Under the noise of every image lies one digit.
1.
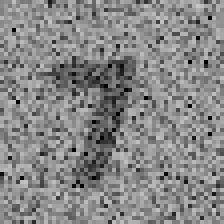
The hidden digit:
7
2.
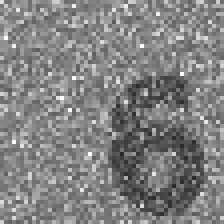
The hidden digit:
6
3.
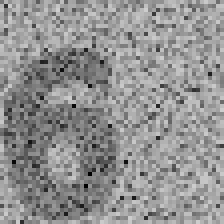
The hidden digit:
6
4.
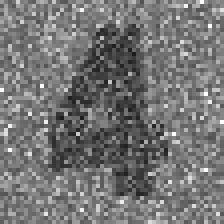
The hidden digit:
4
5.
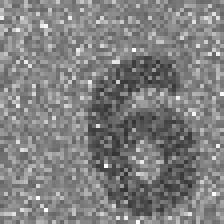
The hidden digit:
6
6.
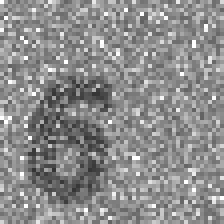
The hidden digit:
6
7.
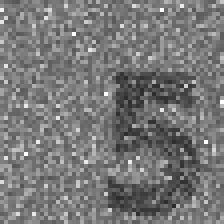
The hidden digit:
5
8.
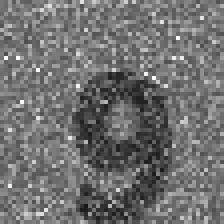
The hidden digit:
9
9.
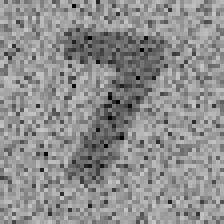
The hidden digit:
7
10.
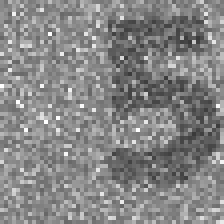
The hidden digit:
5
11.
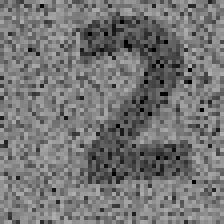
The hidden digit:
2
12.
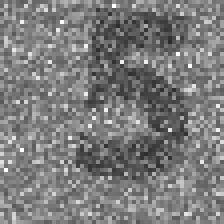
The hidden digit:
5
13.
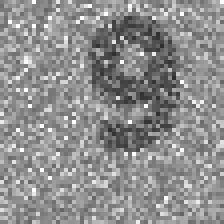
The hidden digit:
9
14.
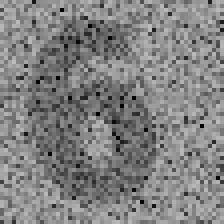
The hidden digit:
6
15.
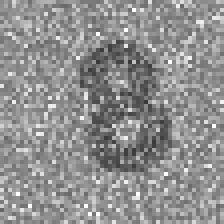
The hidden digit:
8
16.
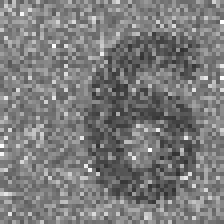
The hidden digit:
6
